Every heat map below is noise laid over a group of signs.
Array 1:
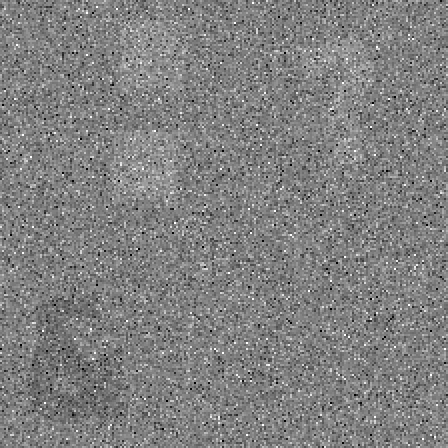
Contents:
top left: light colon; top right: light question mark; bottom left: dark ampersand
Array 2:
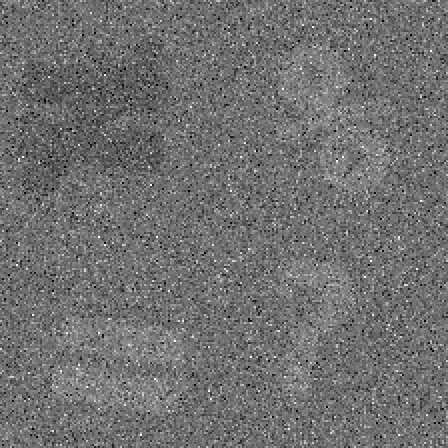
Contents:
top left: dark not-equal sign; top right: light percent sign; bottom left: light equals sign; bottom right: light question mark
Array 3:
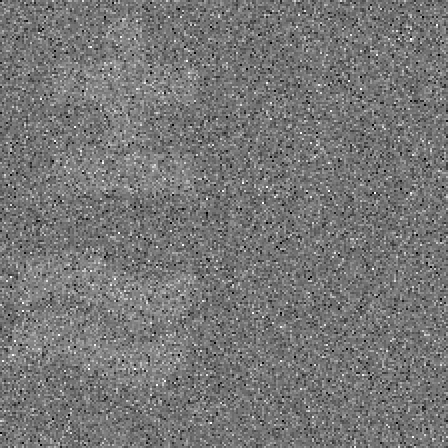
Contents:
top left: light plus-minus sign; bottom left: light approximately sign
